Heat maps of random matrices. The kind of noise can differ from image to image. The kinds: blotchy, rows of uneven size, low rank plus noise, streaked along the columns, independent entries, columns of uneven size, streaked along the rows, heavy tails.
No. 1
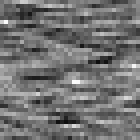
streaked along the rows
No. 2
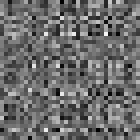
low rank plus noise
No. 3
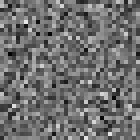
independent entries
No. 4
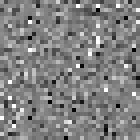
heavy tails
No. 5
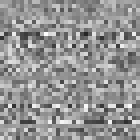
rows of uneven size
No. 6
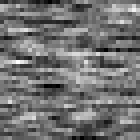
streaked along the rows
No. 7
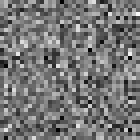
low rank plus noise
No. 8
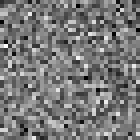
independent entries
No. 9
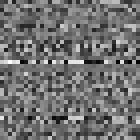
rows of uneven size
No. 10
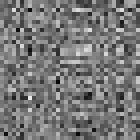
low rank plus noise
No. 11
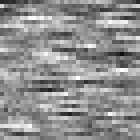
streaked along the rows
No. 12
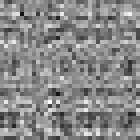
low rank plus noise
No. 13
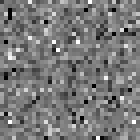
heavy tails
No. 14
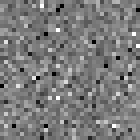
heavy tails
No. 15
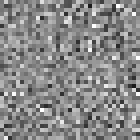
low rank plus noise
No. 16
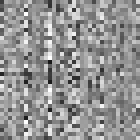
columns of uneven size
